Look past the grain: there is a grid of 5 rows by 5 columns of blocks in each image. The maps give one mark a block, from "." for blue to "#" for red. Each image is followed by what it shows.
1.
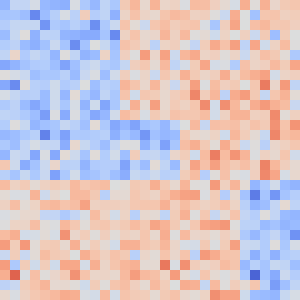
..###
..###
...##
####.
####.
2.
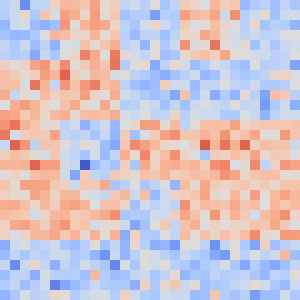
.#.#.
##...
#.###
##.##
.....
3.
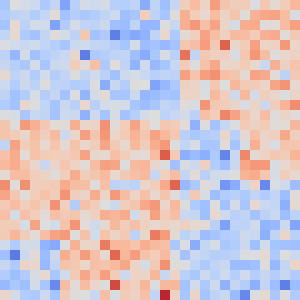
...##
...##
###.#
###..
.##..
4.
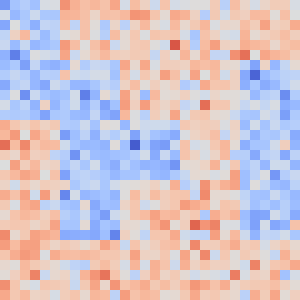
.####
..##.
#..#.
#.##.
#####
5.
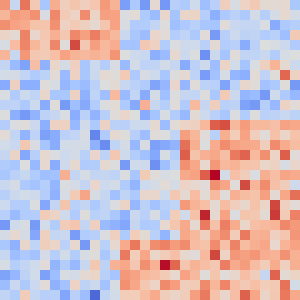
##...
.....
...##
...##
..###
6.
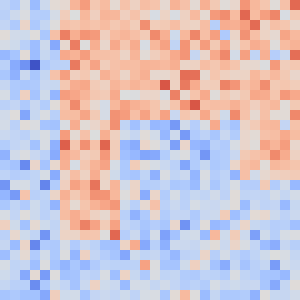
.####
.####
.#..#
.#...
.....
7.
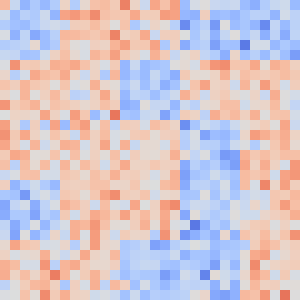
.##..
##.##
###.#
.##.#
##..#
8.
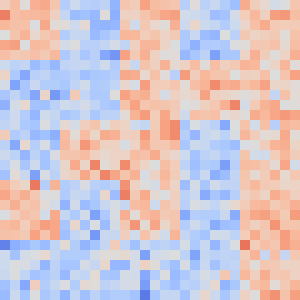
#.#.#
..###
.##.#
#.#.#
....#
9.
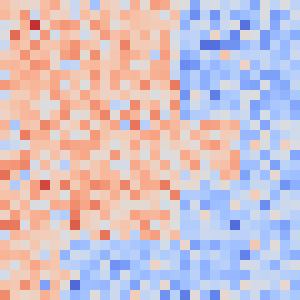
###..
###..
####.
###..
#....
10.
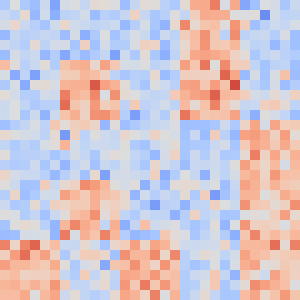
...#.
.#.#.
....#
.#..#
#.#.#
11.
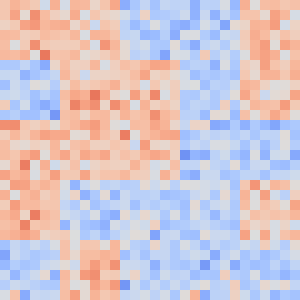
##..#
.##.#
###..
#...#
.#...
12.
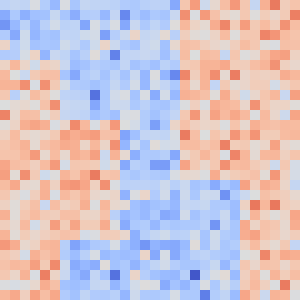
...##
#..##
##.##
##..#
#...#
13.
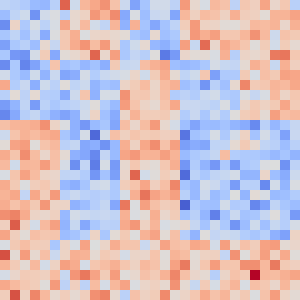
.#.##
..#.#
#.#..
#.#..
#####
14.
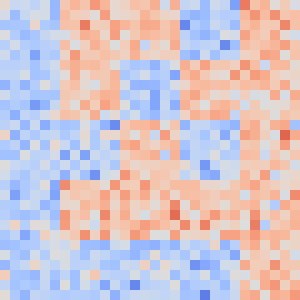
.##.#
.#.##
..#.#
.####
....#
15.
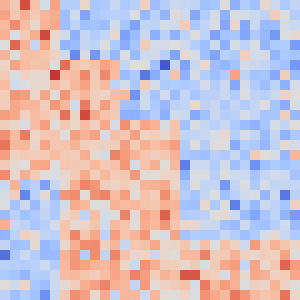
#....
##...
###..
.##..
.####
